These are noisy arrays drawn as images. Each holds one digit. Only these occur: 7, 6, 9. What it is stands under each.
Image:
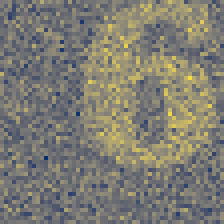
6
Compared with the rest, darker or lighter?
lighter
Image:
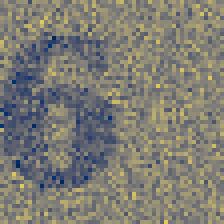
6
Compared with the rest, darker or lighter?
darker
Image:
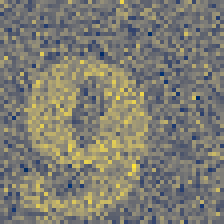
9
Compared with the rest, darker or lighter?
lighter
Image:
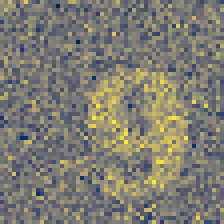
9
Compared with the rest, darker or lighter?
lighter
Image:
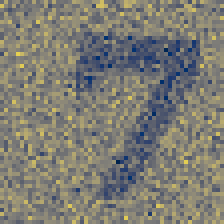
7
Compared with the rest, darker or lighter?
darker
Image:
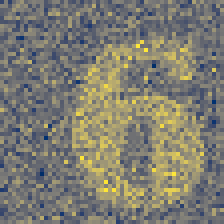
6
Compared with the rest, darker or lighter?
lighter
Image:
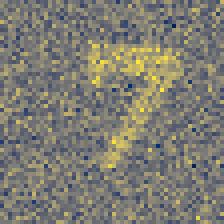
7
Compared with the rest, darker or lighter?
lighter
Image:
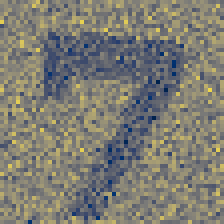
7
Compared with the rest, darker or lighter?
darker
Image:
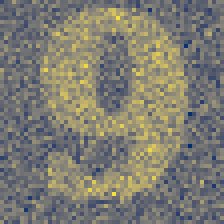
9
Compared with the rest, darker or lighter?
lighter
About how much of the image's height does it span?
nearly all
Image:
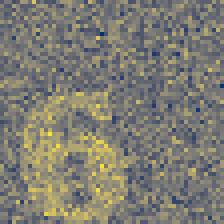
6
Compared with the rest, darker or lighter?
lighter
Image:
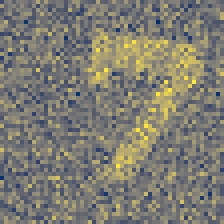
7
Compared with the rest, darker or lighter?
lighter
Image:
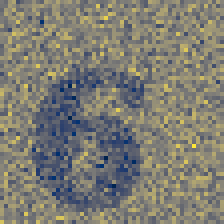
6
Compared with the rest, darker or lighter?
darker
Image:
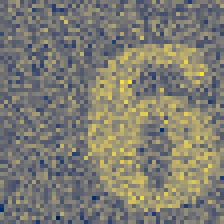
6
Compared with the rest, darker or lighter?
lighter
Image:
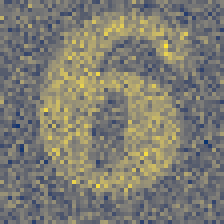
6
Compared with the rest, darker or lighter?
lighter
